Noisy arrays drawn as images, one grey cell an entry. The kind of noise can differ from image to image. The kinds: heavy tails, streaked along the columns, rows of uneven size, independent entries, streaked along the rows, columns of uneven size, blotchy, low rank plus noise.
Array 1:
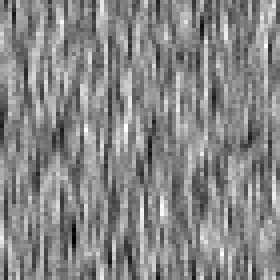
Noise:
streaked along the columns
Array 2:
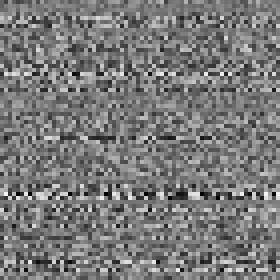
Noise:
rows of uneven size
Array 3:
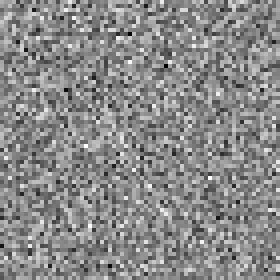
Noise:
independent entries
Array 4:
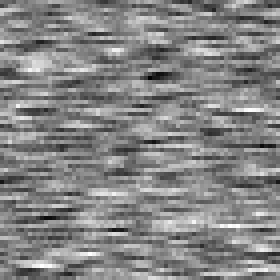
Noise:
streaked along the rows
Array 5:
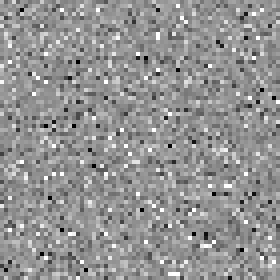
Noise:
heavy tails
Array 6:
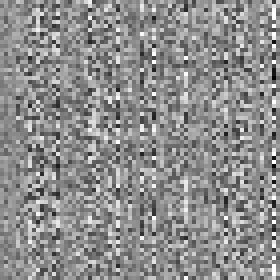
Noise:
columns of uneven size
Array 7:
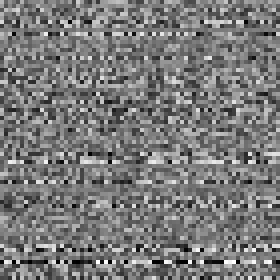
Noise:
rows of uneven size
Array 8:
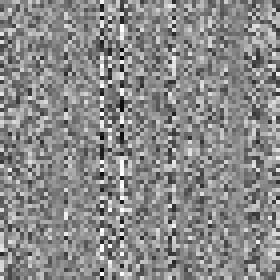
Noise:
columns of uneven size
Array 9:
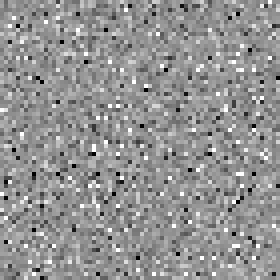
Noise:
heavy tails
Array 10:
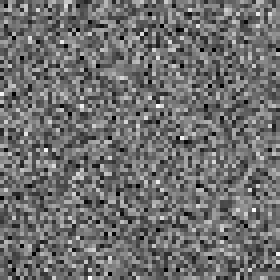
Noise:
independent entries
